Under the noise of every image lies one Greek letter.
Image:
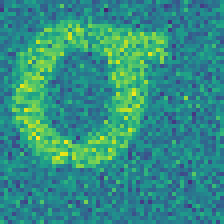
sigma
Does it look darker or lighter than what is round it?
lighter
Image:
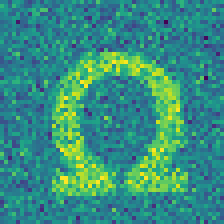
omega
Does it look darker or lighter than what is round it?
lighter
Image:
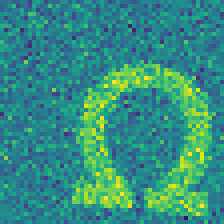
omega
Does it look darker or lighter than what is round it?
lighter
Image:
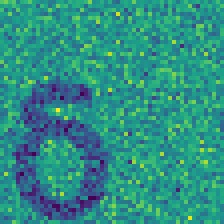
delta
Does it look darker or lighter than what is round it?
darker
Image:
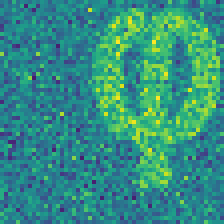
phi
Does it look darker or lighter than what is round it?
lighter
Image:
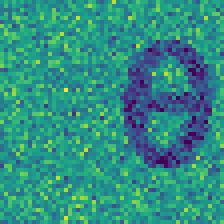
theta
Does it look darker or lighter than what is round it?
darker
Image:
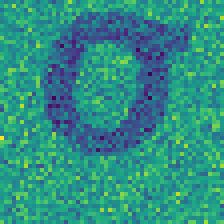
sigma
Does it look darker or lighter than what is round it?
darker
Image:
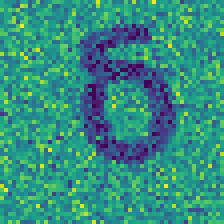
delta
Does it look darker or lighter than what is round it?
darker
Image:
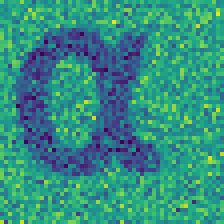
alpha
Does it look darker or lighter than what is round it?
darker
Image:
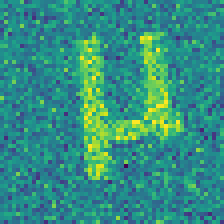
mu
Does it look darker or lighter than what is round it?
lighter
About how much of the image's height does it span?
two thirds
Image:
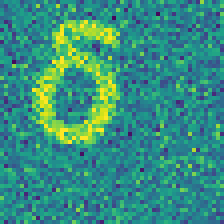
delta
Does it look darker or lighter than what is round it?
lighter
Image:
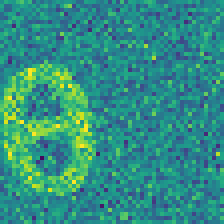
theta
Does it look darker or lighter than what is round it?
lighter
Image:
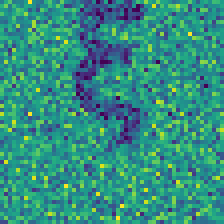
xi
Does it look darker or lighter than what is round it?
darker
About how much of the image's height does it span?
two thirds
